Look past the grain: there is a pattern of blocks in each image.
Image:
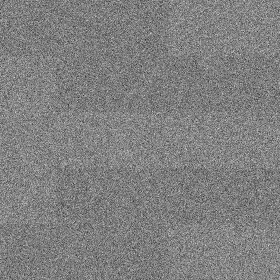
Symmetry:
top and bottom mirror each other
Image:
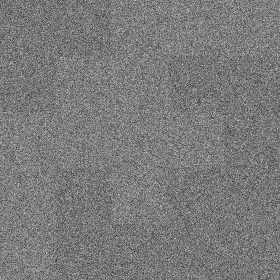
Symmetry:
mirrored about the diagonal from the top left
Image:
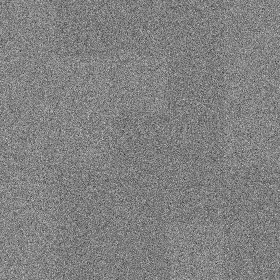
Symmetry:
no symmetry
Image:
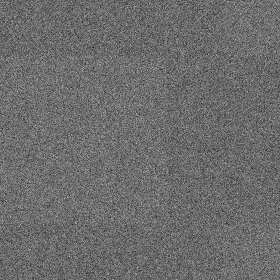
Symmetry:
top and bottom mirror each other
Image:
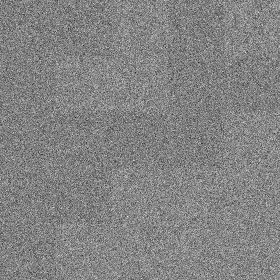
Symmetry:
no symmetry
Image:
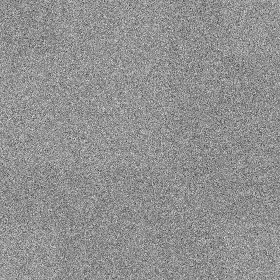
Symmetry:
mirrored about the diagonal from the top left
